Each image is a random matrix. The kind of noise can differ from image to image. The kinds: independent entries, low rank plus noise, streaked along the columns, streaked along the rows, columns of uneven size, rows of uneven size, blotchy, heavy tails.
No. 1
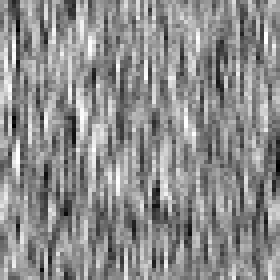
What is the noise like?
streaked along the columns
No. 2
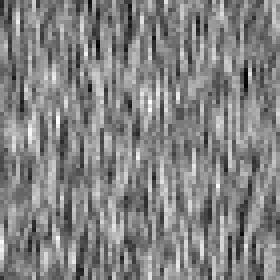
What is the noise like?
streaked along the columns
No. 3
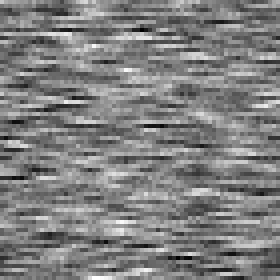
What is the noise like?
streaked along the rows
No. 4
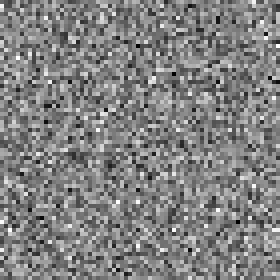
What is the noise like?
independent entries
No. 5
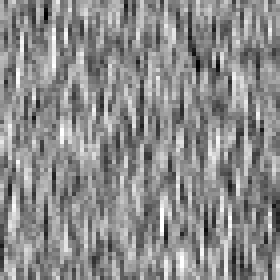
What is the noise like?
streaked along the columns
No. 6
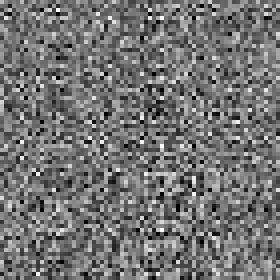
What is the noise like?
low rank plus noise
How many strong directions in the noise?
three or four
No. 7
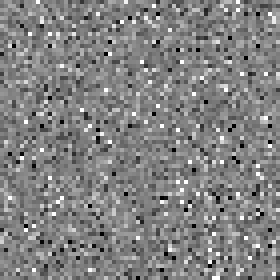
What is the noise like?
heavy tails
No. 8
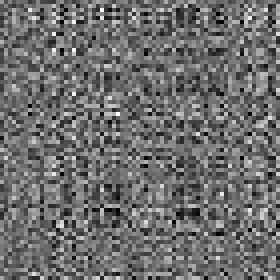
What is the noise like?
low rank plus noise
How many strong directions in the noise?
two
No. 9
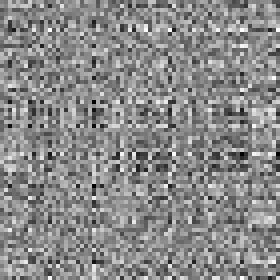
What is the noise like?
low rank plus noise
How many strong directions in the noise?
two
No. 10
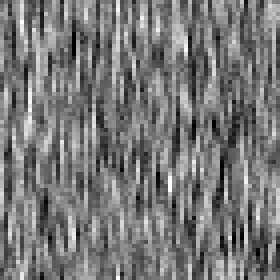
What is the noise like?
streaked along the columns
